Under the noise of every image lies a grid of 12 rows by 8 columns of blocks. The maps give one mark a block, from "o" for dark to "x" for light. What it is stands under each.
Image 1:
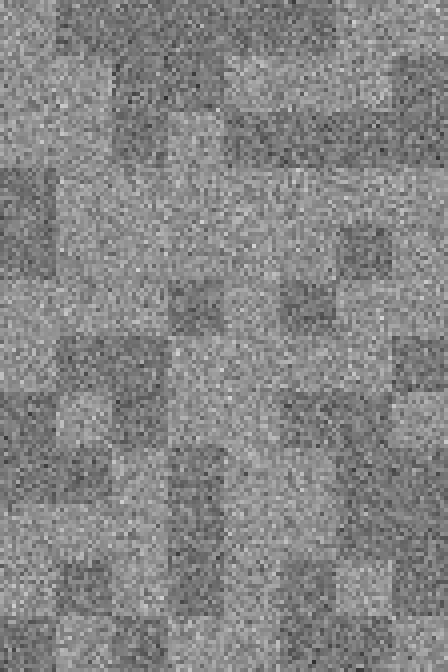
x o o o o o x x
x x o o x x x o
x x o x o o o o
o x x x x x x x
o x x x x x o x
x x x o x o x x
x o o x x x x o
o x o x x o o x
o o x o x x o o
x x x o x x o o
x o x o x o x o
o x o x x o o x
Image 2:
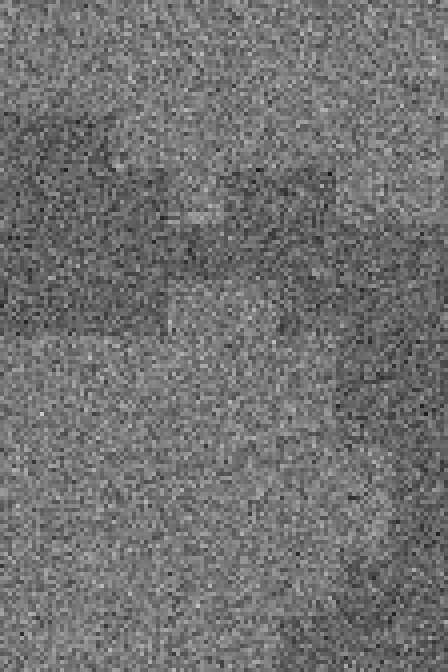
x x x x x x x x
x x x x x x x x
o o x x x x x x
o o o x o o x x
o o o o o o o o
o o o x x o o o
x x x x x x o o
x x x x x x o o
x x x x x x x o
x x x x x x x o
x x x x x x o o
x x x x x o o o
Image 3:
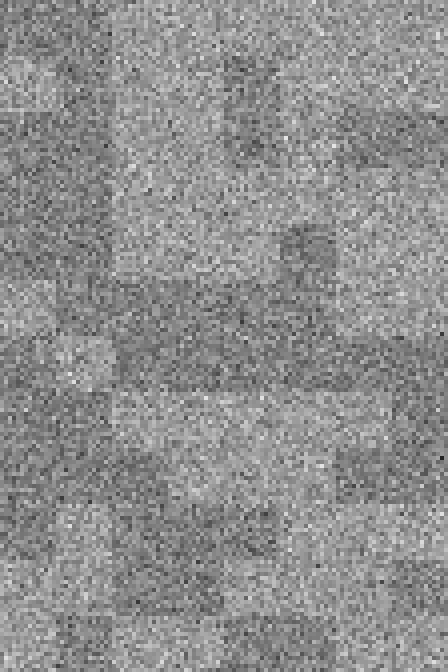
o o x x x x x x
x o x x o x x x
o o x x o x o o
o o x x x x x x
o o x x x o x x
x o o o o o x x
o x o o o o o o
o o x x x x x o
o o o x x x o o
o x o o o x x x
x x o o x x x o
x o x x o o x x
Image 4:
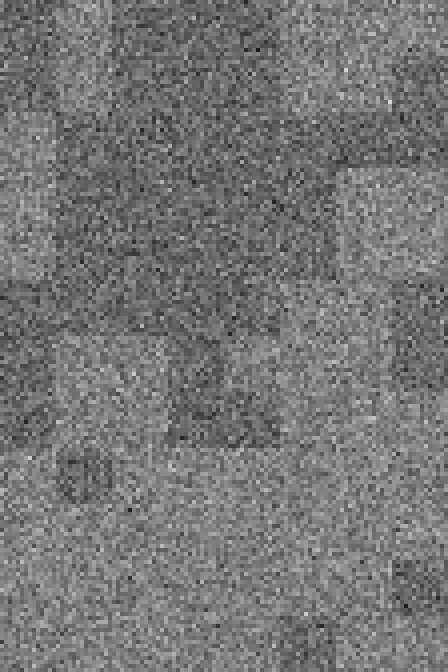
o x o o o x x x
o x o o o x x o
x o o o o o o o
x o o o o o x x
x o o o o o x x
o o o o o x x o
o x x o x x x o
o x x o o x x x
x o x x x x x x
x x x x x x x x
x x x x x x x o
x x x x x o x x
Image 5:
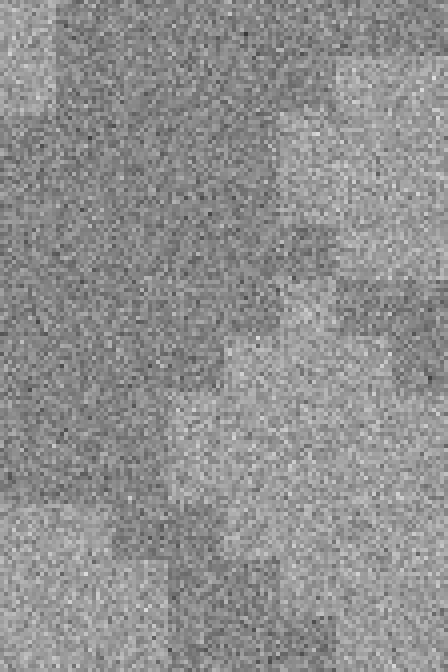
x o o o o o o o
x o o o o o x x
o o o o o x x x
o o o o o x x x
o o o o o o x x
o o o o o x o o
o o o o x x x o
o o o x x x x x
o o o x x x x x
x x o o x x x x
x x x o o x x x
x x x o o o x x
